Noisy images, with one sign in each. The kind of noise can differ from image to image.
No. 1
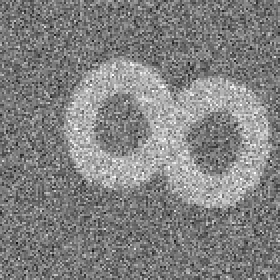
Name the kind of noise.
independent entries
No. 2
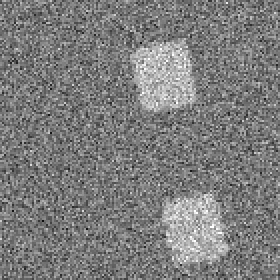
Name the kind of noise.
independent entries
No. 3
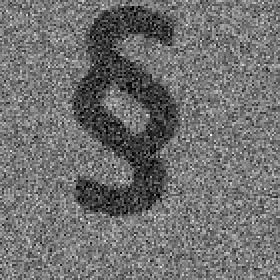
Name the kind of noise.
independent entries
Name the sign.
section sign
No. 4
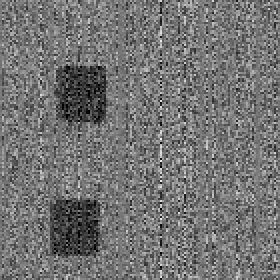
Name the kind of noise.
columns of uneven size
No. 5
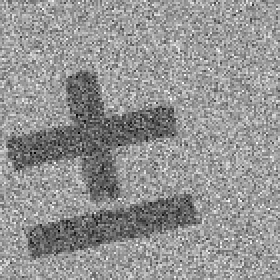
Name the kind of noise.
independent entries
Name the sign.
plus-minus sign
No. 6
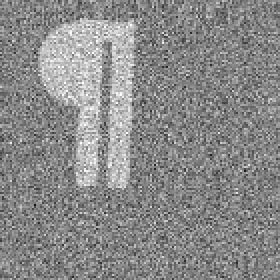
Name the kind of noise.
low rank plus noise
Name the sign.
pilcrow
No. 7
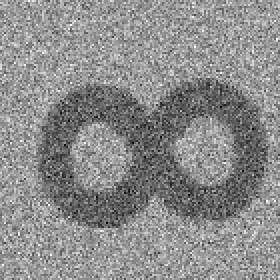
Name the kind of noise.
independent entries
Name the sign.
infinity sign
